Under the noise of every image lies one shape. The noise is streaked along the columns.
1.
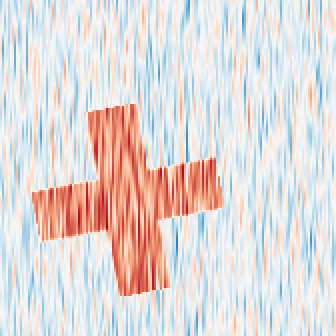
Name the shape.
cross
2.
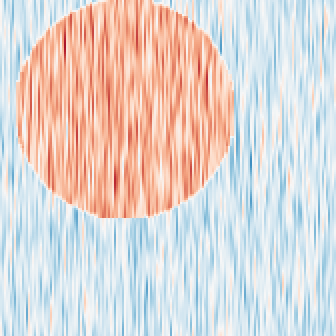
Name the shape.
disc
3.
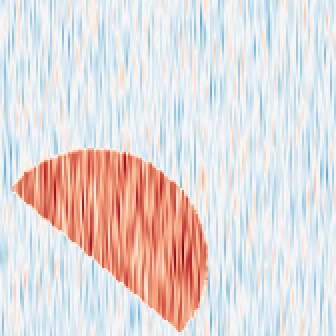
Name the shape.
half disc
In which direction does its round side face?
up and right
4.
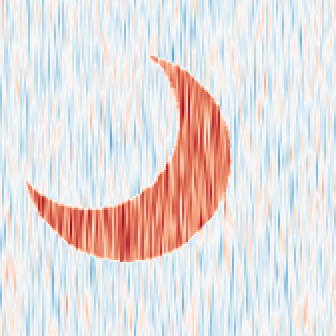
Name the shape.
crescent
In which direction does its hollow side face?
up and left
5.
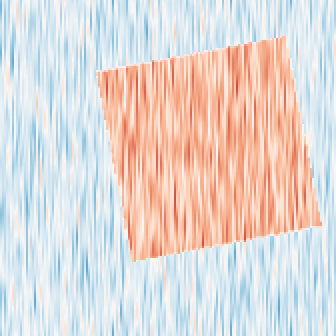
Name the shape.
square
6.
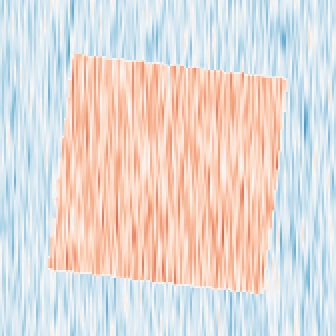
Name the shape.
square
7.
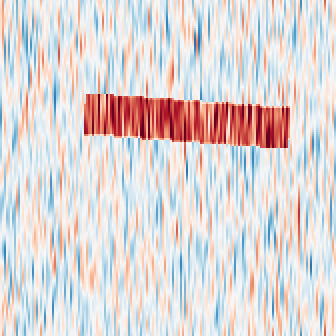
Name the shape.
bar
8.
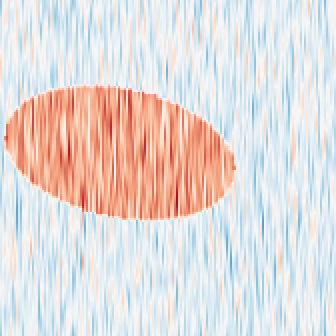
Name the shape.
ellipse
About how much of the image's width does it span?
two thirds
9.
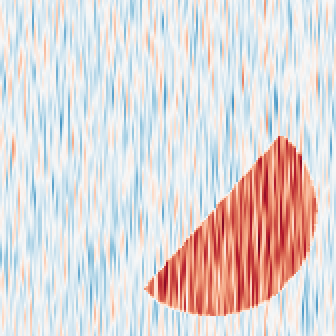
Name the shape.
half disc
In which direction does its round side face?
down and right
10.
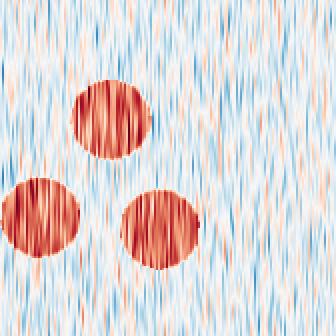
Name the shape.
three dots
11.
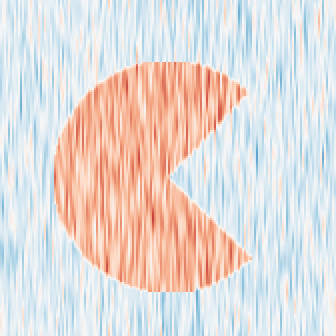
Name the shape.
disc with a wedge cut out
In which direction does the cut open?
right
